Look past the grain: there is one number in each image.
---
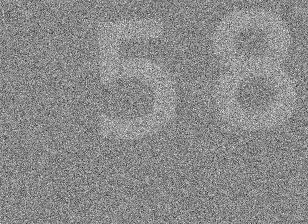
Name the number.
58
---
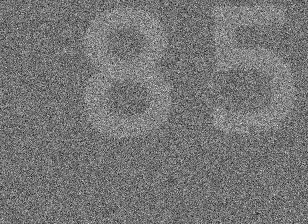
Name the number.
85
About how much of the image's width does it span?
two thirds
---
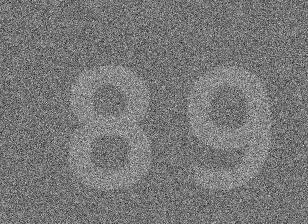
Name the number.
89
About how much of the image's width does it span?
two thirds
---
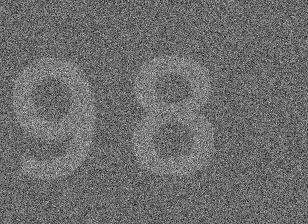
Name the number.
98
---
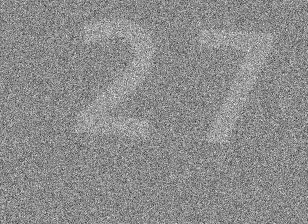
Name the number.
27
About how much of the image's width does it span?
two thirds
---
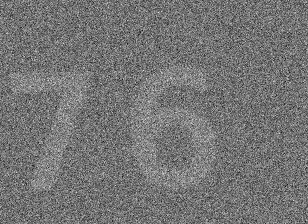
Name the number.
76
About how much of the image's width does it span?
two thirds
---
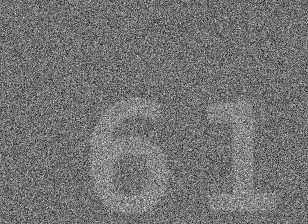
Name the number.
61
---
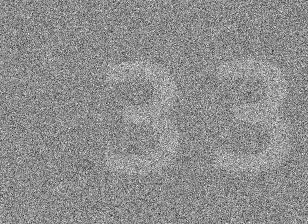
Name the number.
33
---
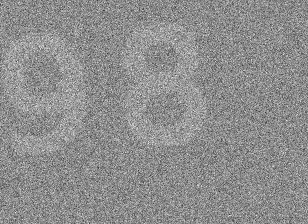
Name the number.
98
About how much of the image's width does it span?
two thirds
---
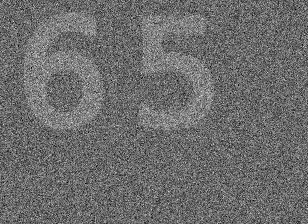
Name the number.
65
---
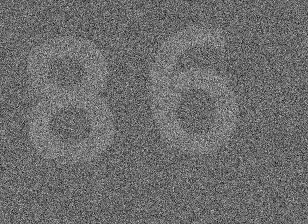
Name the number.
86
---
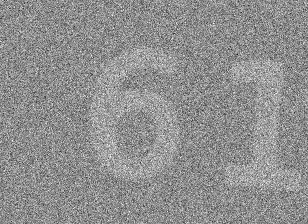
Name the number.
61
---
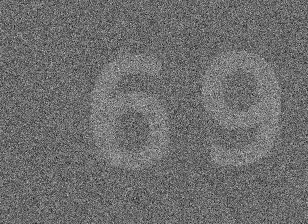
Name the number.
69
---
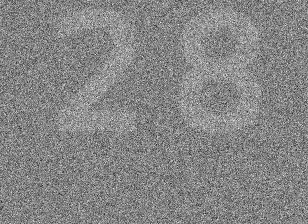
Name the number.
28
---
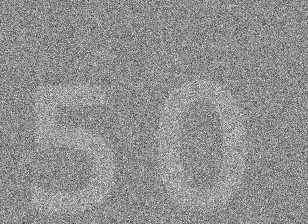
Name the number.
50
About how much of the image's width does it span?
two thirds
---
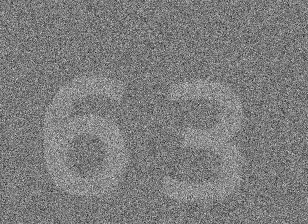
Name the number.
63
